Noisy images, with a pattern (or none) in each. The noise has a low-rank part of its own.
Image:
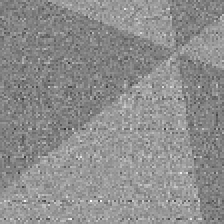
spokes from one point
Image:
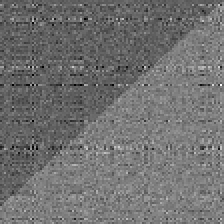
a sharp edge
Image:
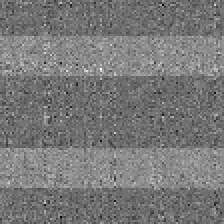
horizontal stripes
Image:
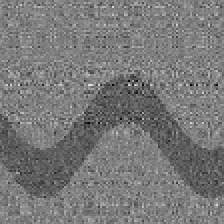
a wavy band
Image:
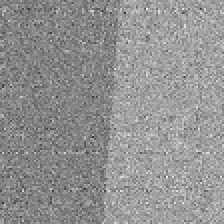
a sharp edge
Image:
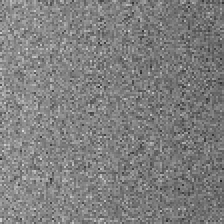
a smooth slope
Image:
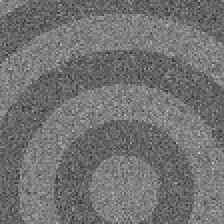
rings round one point
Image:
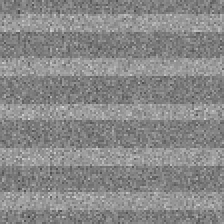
horizontal stripes
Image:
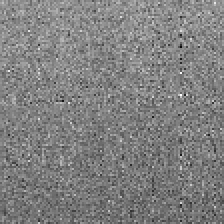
a smooth slope
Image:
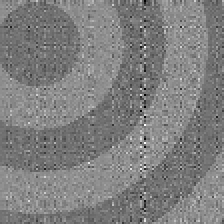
rings round one point
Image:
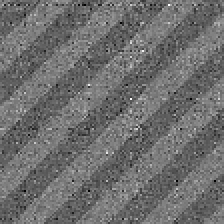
diagonal stripes
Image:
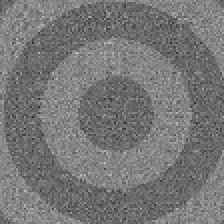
rings round one point
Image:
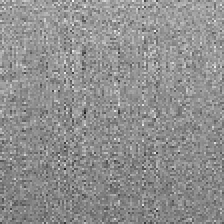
a smooth slope
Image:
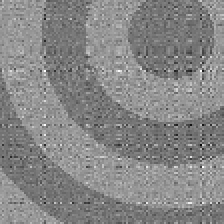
rings round one point
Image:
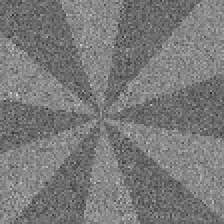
spokes from one point
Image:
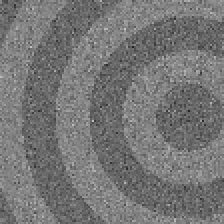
rings round one point
